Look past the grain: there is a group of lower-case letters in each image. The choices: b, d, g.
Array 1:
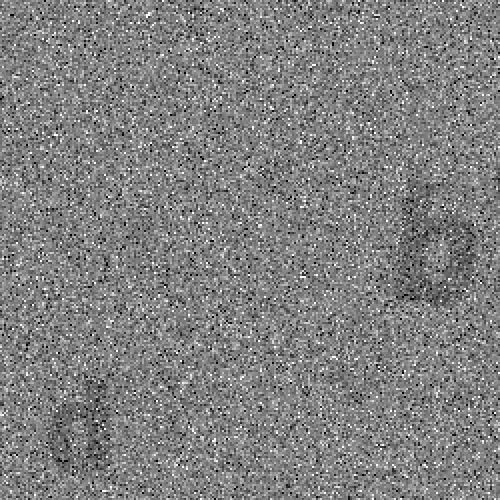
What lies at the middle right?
b
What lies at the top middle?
nothing
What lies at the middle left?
nothing
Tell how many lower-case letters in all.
2
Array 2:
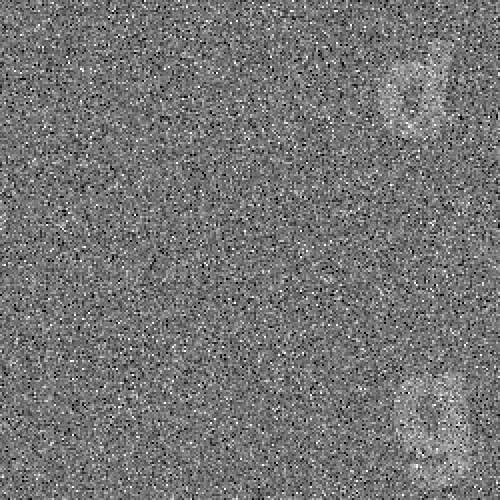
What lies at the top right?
d
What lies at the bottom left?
nothing
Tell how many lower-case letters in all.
2
